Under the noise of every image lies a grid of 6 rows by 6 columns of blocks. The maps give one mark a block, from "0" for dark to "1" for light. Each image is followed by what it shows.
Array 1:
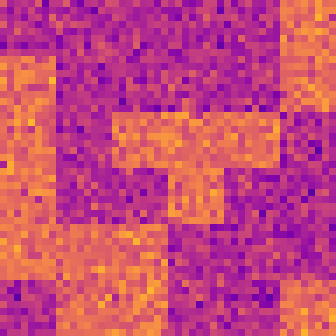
000001
100001
101110
100100
111000
011001
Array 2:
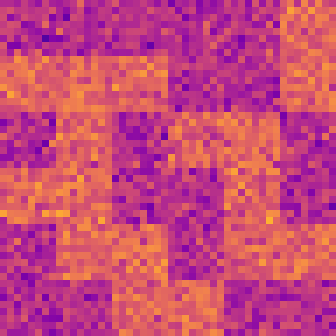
000001
111001
010110
110010
011011
001100
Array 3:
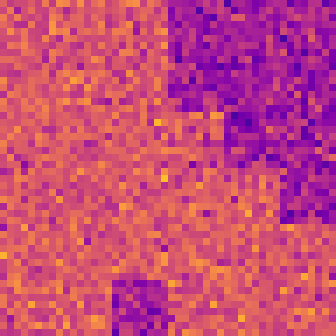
111000
111000
111100
111110
111111
110111
